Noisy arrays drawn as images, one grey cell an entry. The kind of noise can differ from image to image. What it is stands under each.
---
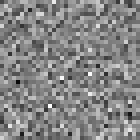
low rank plus noise
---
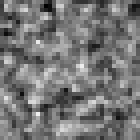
blotchy
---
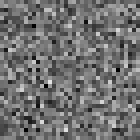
independent entries
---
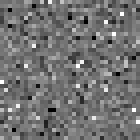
heavy tails
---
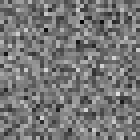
independent entries
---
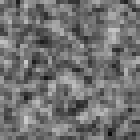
blotchy
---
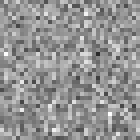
low rank plus noise
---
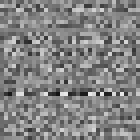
rows of uneven size
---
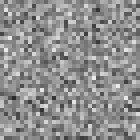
independent entries
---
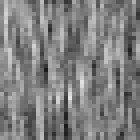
streaked along the columns
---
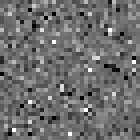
heavy tails
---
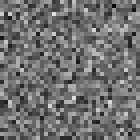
independent entries
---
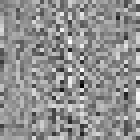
columns of uneven size
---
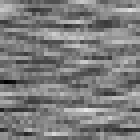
streaked along the rows
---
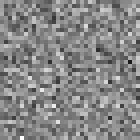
low rank plus noise
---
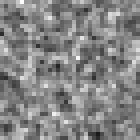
blotchy
